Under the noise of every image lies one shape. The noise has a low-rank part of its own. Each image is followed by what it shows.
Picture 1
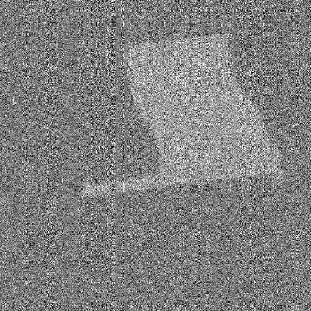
flag
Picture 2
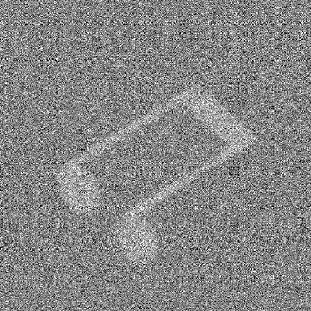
pair of musical notes
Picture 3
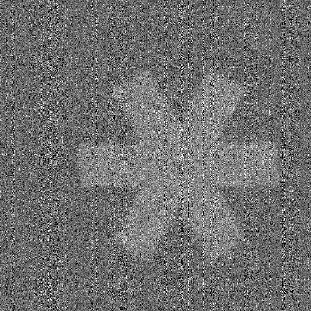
asterisk
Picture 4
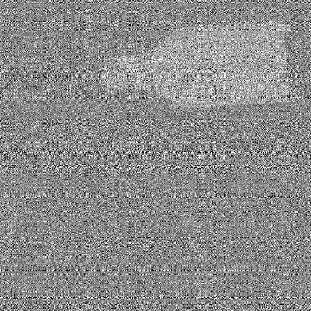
bottle
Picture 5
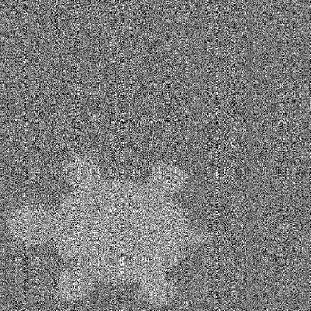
turtle
